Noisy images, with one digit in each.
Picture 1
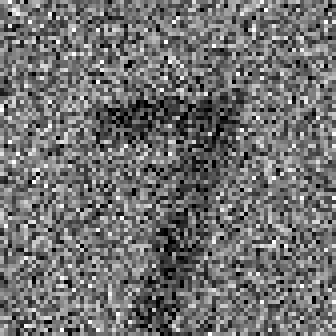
7
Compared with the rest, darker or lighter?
darker
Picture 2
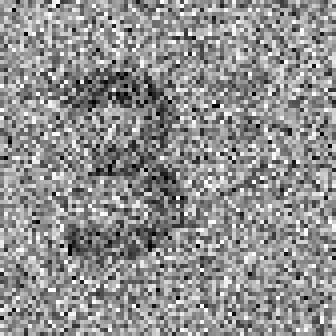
3
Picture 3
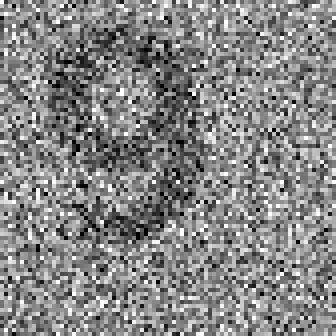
9
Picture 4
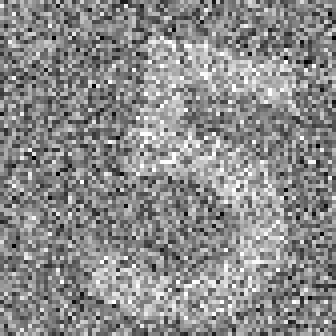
5
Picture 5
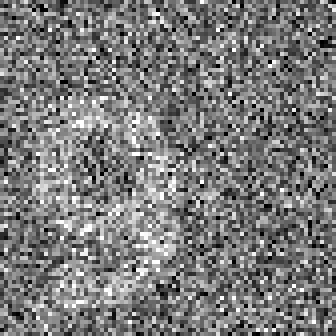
9
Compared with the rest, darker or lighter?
lighter
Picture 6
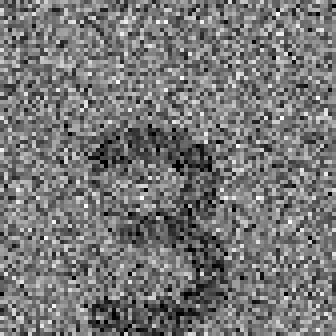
3
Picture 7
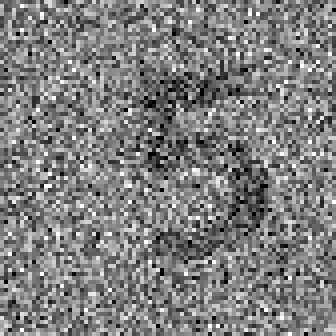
5
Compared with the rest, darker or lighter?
darker
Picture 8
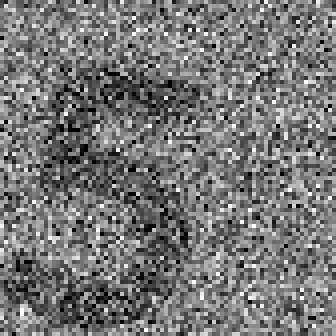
5
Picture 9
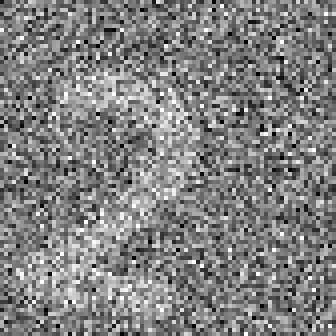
2
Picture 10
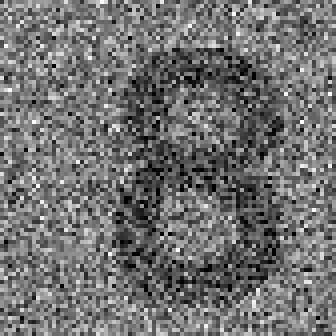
8
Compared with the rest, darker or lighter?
darker
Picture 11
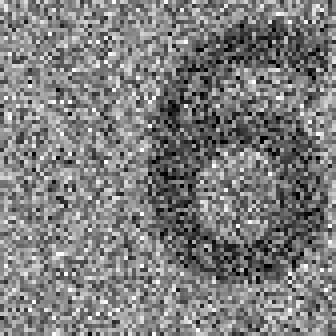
6
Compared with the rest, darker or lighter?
darker
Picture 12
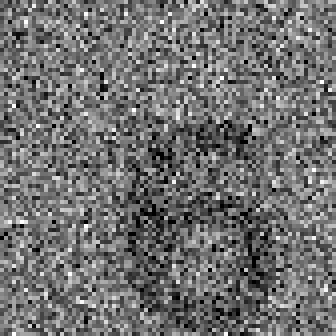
6
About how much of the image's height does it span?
two thirds
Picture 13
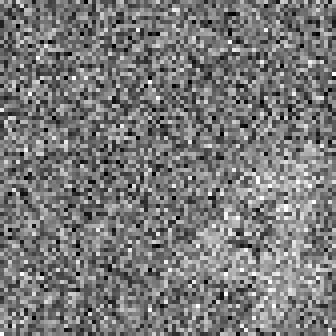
4
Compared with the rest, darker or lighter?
lighter
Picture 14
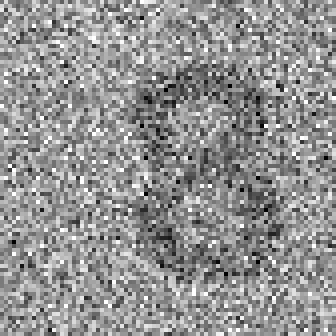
8
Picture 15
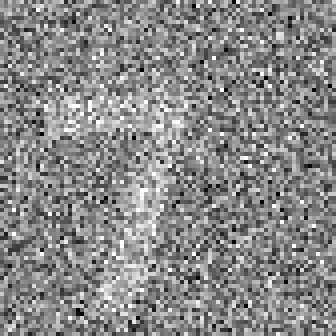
7
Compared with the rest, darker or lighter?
lighter
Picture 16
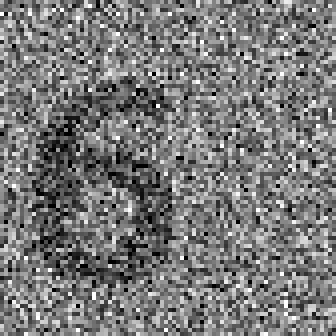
6
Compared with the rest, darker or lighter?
darker
